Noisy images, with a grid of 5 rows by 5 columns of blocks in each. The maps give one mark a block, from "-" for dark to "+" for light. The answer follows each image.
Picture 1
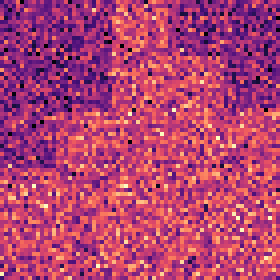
- - + - -
- - + + -
- + + + +
+ + + + +
+ + + + +
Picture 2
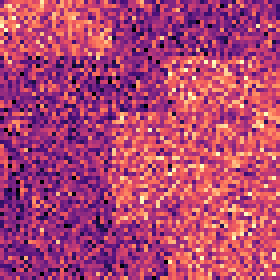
+ + - - -
- - - + +
- - + + +
- - + + +
- - - + +
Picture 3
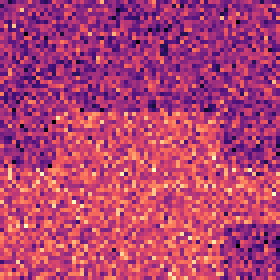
- - - - -
- - - - -
- + + + -
+ + + + +
+ + + + -
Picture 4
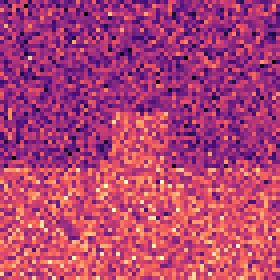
- - - - -
- - - - -
- - + - -
+ + + + +
+ + + + +
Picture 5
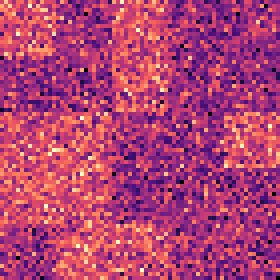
+ - + - -
- - + - -
+ + - - +
+ + - - -
- + + - -
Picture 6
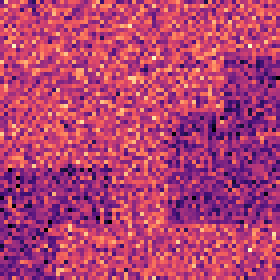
+ + + + +
+ + + + -
+ + + - -
- - + - -
- + + + +
